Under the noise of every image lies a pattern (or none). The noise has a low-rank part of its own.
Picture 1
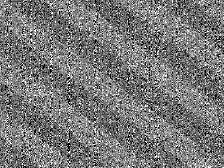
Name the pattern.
diagonal stripes
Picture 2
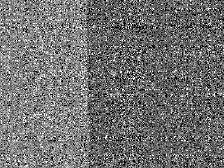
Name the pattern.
a sharp edge
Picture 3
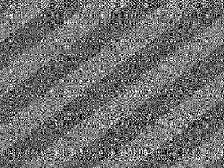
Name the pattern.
diagonal stripes
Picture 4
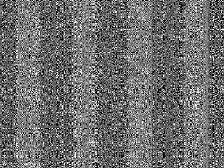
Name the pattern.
vertical stripes
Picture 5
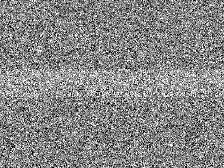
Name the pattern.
one horizontal stripe
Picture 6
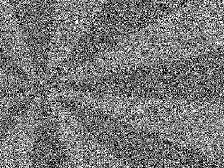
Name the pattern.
spokes from one point
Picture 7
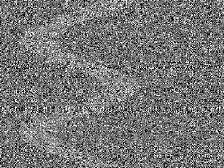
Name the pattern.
a wavy band
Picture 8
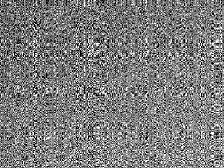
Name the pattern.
a smooth slope
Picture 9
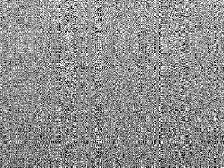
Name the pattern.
a smooth slope
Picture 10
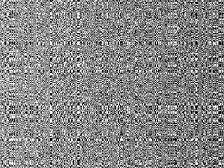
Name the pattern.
a smooth slope
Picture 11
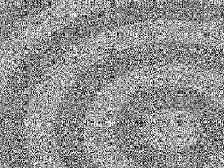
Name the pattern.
rings round one point
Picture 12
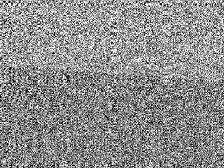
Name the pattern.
a sharp edge
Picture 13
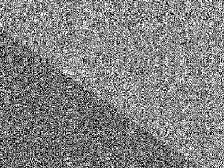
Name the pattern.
a sharp edge
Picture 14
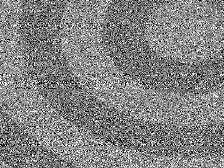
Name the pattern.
rings round one point
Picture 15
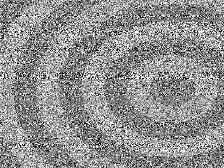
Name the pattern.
rings round one point
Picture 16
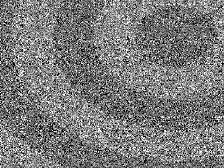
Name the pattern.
rings round one point
